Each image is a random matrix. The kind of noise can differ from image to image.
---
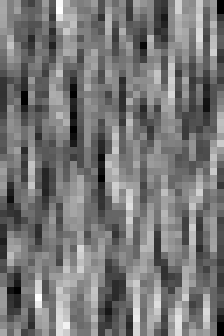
streaked along the columns
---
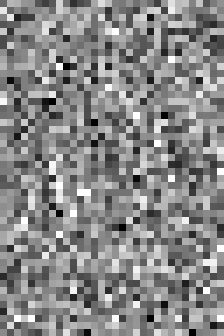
independent entries
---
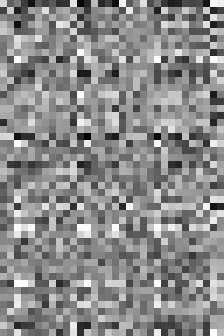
low rank plus noise
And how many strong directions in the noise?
two
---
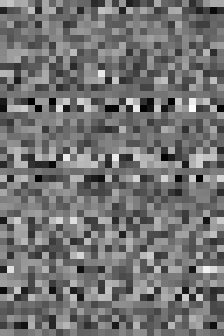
rows of uneven size
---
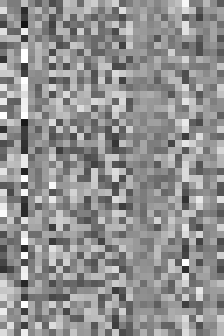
columns of uneven size
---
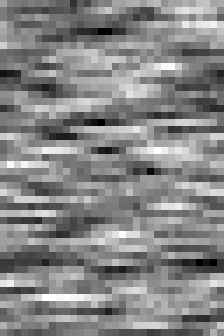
streaked along the rows
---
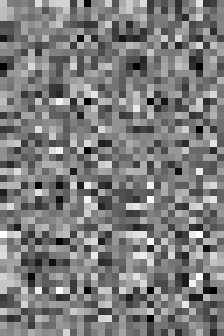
low rank plus noise
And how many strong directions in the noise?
two
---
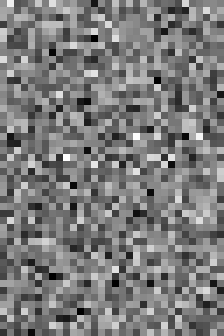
independent entries
